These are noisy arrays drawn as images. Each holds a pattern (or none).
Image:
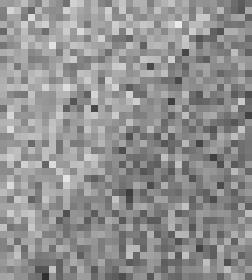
a sharp edge
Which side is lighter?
top left
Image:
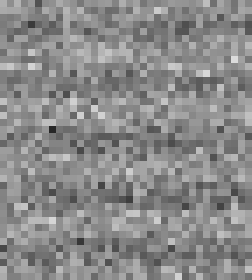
horizontal stripes
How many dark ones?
5
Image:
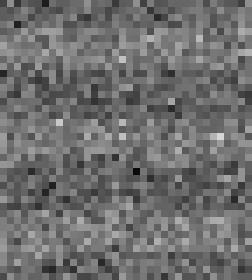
horizontal stripes
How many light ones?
3
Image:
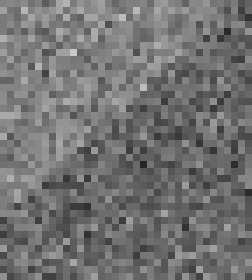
a sharp edge
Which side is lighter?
top left
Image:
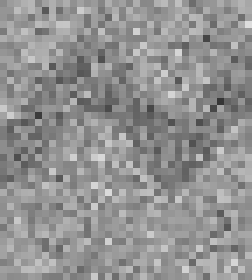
a wavy band
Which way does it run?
left to right
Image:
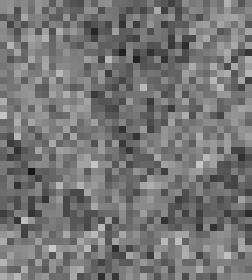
spokes from one point
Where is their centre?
bottom middle
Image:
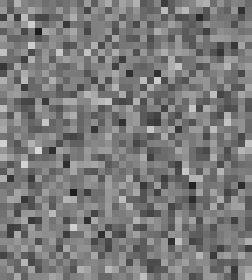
only noise
